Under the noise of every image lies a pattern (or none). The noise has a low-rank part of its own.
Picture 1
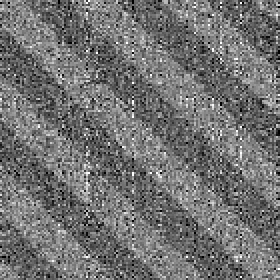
diagonal stripes
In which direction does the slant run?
top left to bottom right
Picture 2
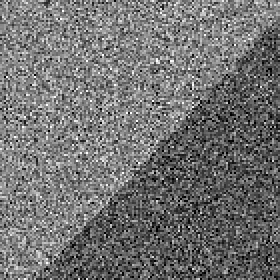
a sharp edge
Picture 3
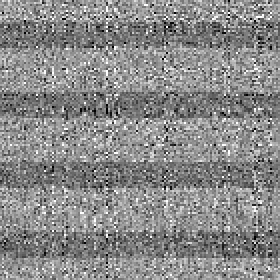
horizontal stripes
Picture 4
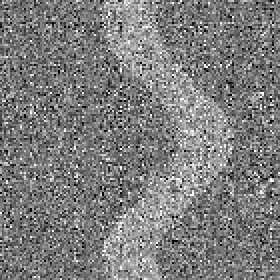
a wavy band
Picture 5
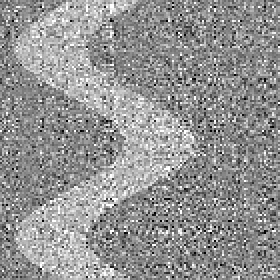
a wavy band
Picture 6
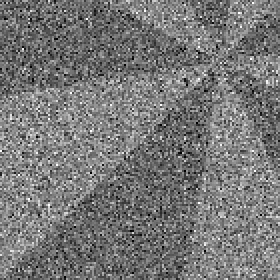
spokes from one point
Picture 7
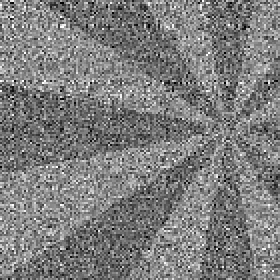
spokes from one point
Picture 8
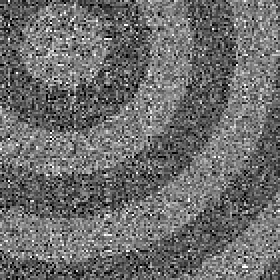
rings round one point
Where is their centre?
top left
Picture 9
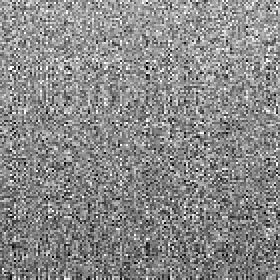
a smooth slope
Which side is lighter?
top
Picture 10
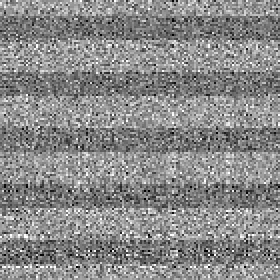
horizontal stripes
